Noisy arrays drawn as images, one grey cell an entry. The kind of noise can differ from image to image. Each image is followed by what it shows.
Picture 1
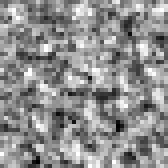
blotchy
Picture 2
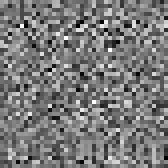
low rank plus noise
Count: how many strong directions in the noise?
three or four
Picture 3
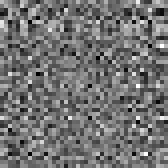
low rank plus noise
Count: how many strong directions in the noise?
two
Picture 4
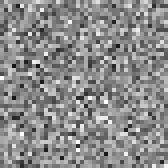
independent entries
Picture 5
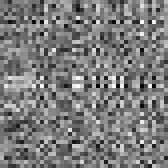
low rank plus noise
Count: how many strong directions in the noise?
one
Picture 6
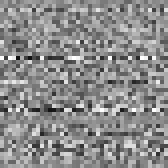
rows of uneven size
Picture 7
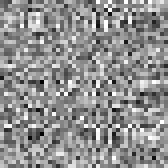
low rank plus noise
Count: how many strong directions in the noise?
one
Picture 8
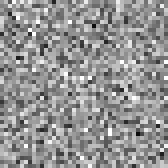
independent entries
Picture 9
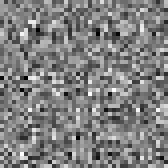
low rank plus noise
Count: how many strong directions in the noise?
three or four
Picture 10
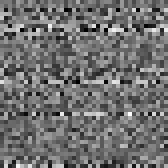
rows of uneven size
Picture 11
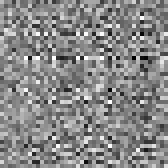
low rank plus noise
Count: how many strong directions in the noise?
one
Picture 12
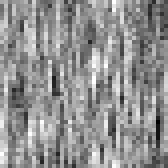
streaked along the columns
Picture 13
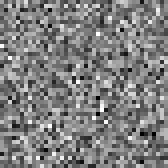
independent entries
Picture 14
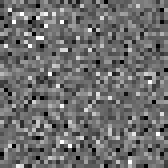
heavy tails
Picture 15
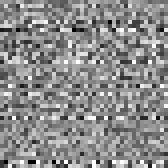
rows of uneven size
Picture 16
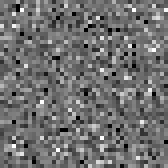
heavy tails
